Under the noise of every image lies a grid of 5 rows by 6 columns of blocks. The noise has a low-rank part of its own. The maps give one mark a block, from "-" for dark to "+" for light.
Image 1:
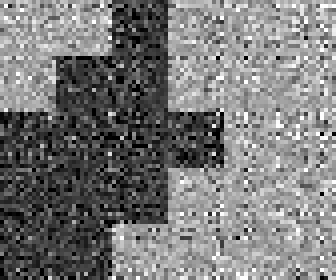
+ + - + + +
+ - - + + +
- - - - + +
- - - + + +
- - + + + +
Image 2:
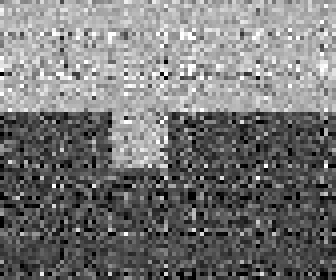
+ + + + + +
+ + + + + +
- - + - - -
- - - - - -
- - - - - -
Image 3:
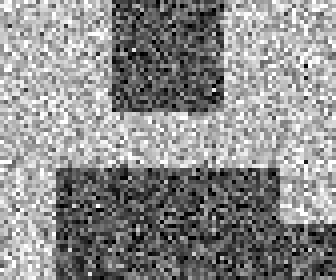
+ + - - + +
+ + - - + +
+ + + + + +
+ - - - - +
+ - - - - -
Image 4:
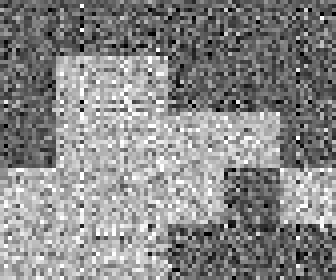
- - - - - -
- + + - - -
- + + + + -
+ + + + - +
+ + + - - -
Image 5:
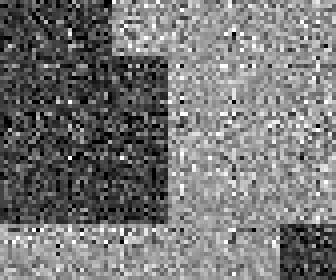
- - + + + +
- - - + + +
- - - + + +
- - - + + +
+ + + + + -
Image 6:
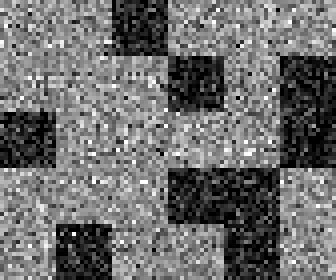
+ + - + + +
+ + + - + -
- + + + + -
+ + + - - +
+ - + + - +
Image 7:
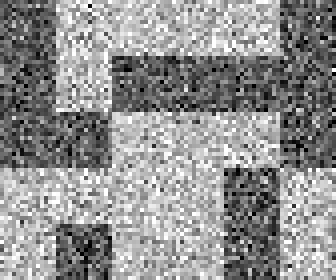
- + + + + -
- + - - - -
- - + + + -
+ + + + - +
+ - + + - +
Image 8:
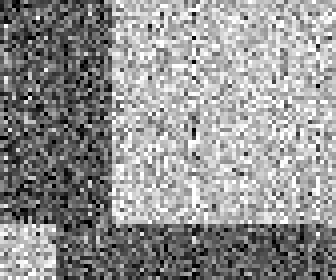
- - + + + +
- - + + + +
- - + + + +
- - + + + +
+ - - - - -
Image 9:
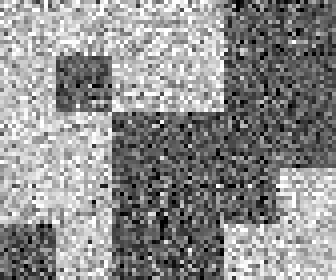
+ + + + - -
+ - + + - -
+ + - - - -
+ + - - - +
- + - - + +
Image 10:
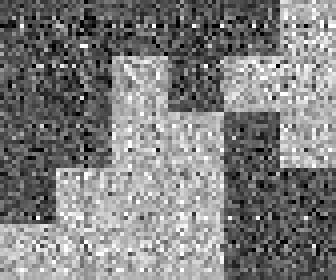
- - - - - +
- - + - + +
- - + + - +
- + + + - -
+ + + + - -
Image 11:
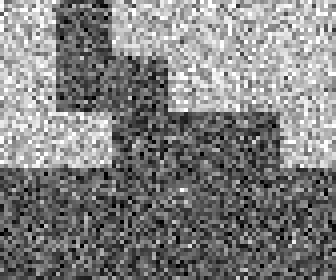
+ - + + + +
+ - - + + +
+ + - - - +
- - - - - -
- - - - - -
